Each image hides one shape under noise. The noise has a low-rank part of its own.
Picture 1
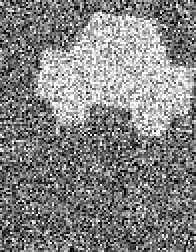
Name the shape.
car
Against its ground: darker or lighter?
lighter
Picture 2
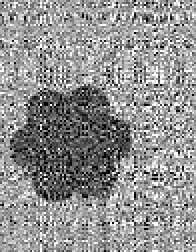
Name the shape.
flower
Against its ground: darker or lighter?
darker
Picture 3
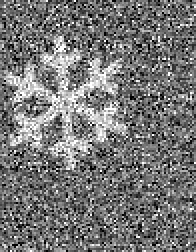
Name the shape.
snowflake
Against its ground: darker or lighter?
lighter
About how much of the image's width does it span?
two thirds
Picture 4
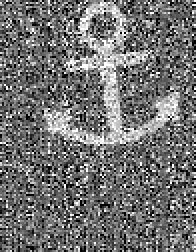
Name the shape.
anchor
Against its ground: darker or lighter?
lighter
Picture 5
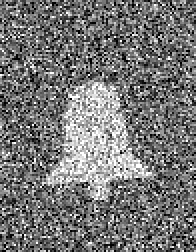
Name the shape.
bell
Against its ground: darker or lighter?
lighter
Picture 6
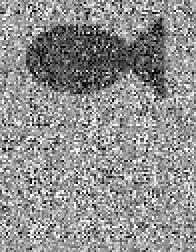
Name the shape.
fish
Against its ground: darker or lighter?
darker
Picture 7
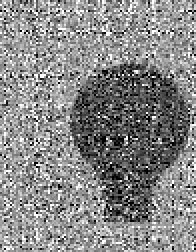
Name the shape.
light bulb
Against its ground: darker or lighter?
darker
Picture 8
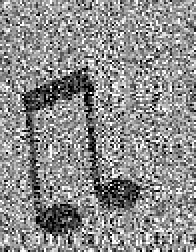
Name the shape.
pair of musical notes
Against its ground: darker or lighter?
darker
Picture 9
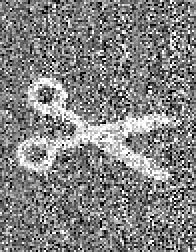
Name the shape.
pair of scissors
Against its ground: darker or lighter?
lighter
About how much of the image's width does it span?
nearly all
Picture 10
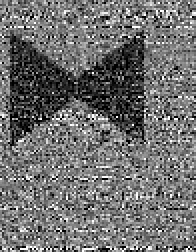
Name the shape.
bow tie
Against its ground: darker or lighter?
darker
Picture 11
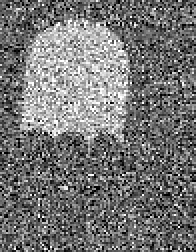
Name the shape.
ghost
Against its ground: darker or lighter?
lighter
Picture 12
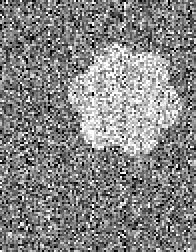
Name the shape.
flower
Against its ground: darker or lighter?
lighter
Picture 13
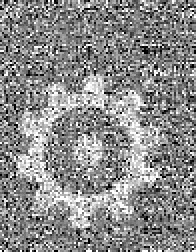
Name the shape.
gear
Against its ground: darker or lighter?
lighter
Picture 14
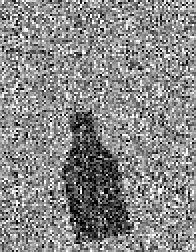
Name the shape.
bottle
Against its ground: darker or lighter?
darker
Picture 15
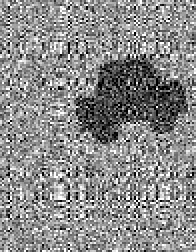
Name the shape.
car
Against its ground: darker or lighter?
darker
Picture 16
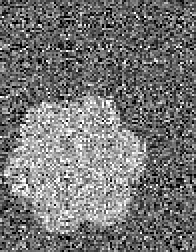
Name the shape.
flower
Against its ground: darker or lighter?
lighter
